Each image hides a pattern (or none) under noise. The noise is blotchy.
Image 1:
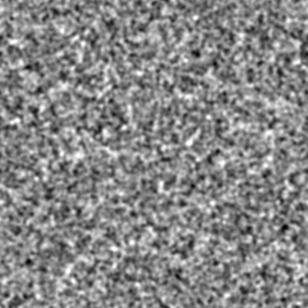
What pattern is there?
only noise
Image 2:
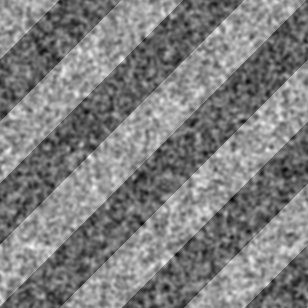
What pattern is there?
diagonal stripes
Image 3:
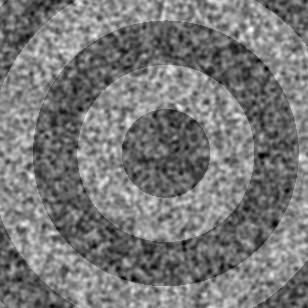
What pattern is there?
rings round one point
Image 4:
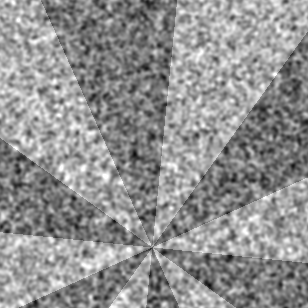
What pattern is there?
spokes from one point
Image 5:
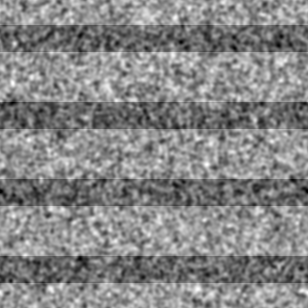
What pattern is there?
horizontal stripes
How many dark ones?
4
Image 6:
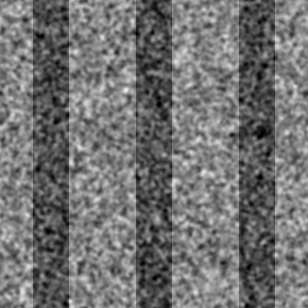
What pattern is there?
vertical stripes
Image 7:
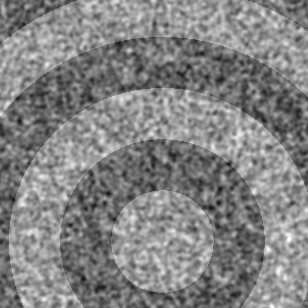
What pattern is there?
rings round one point
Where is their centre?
bottom middle
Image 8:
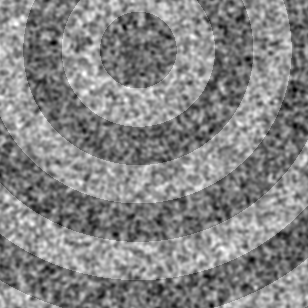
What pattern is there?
rings round one point
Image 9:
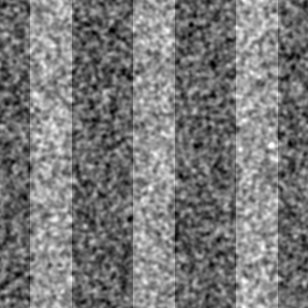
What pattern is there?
vertical stripes
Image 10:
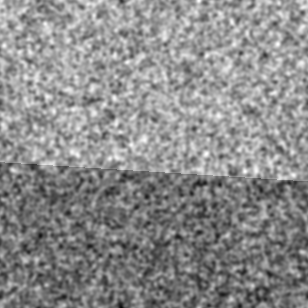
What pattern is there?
a sharp edge
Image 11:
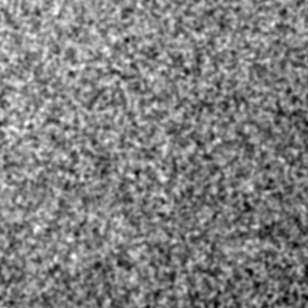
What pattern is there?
a smooth slope
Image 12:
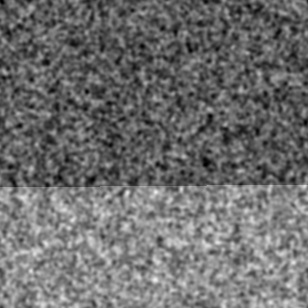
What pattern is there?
a sharp edge
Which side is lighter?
bottom
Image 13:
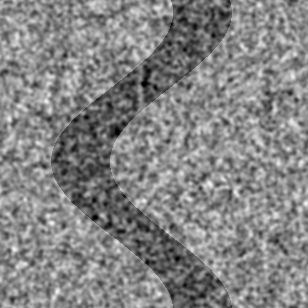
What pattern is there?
a wavy band
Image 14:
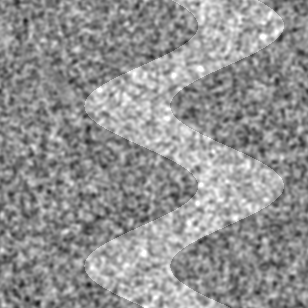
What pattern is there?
a wavy band
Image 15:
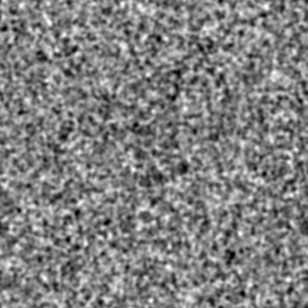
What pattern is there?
only noise
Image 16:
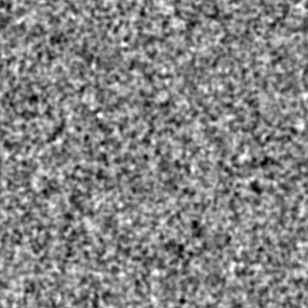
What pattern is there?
only noise
